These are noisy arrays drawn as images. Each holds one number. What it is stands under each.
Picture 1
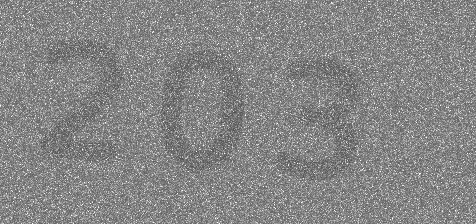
203
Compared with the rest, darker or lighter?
darker
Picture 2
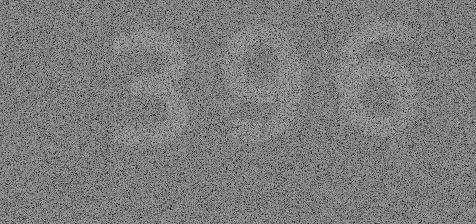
396
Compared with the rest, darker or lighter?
lighter
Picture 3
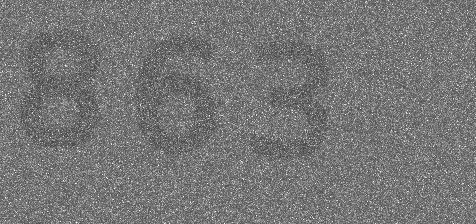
863
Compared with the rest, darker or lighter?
darker
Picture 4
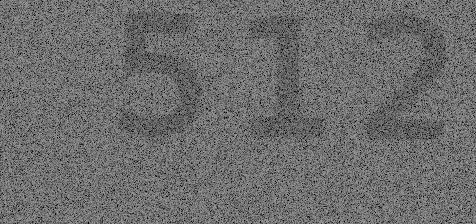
512
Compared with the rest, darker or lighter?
darker
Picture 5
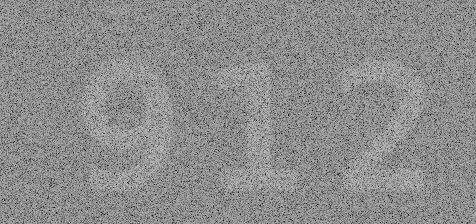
912
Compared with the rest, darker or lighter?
lighter
